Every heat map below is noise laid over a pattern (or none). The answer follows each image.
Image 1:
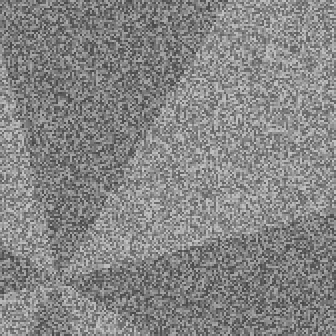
spokes from one point
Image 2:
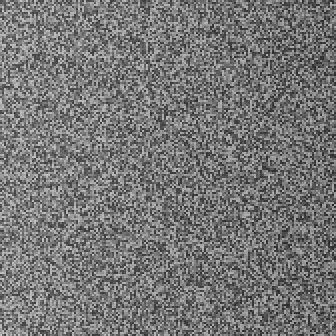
a smooth slope
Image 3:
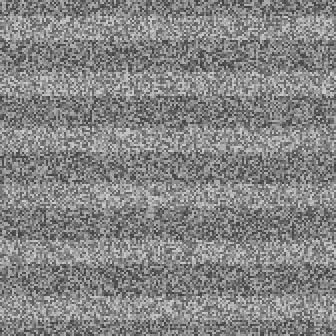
horizontal stripes
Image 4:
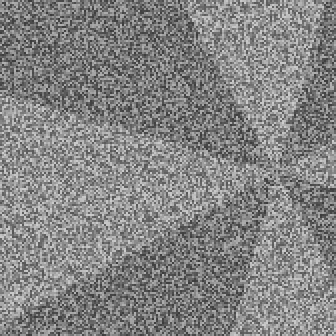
spokes from one point
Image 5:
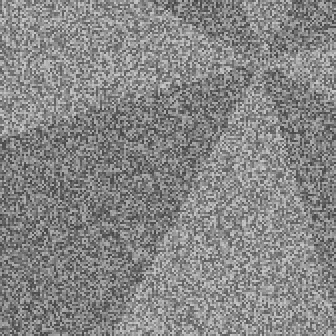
spokes from one point
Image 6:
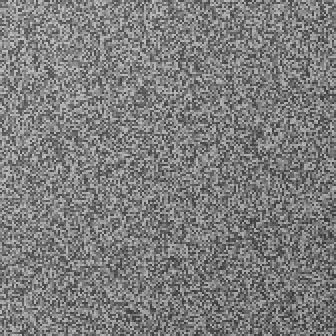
a smooth slope
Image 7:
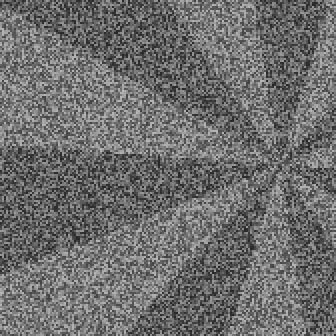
spokes from one point
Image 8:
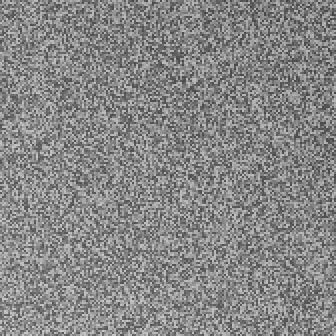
a smooth slope
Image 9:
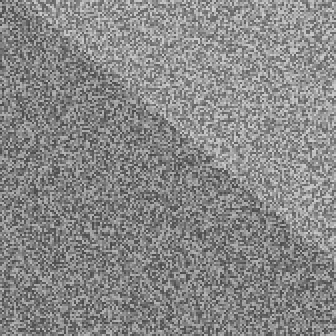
a sharp edge
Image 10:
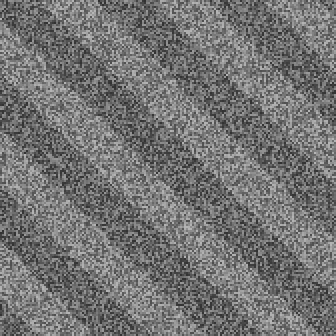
diagonal stripes
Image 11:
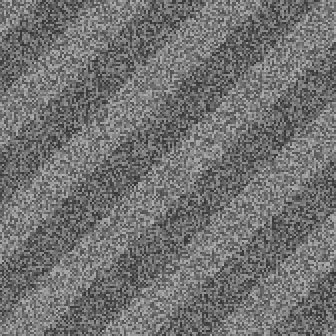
diagonal stripes
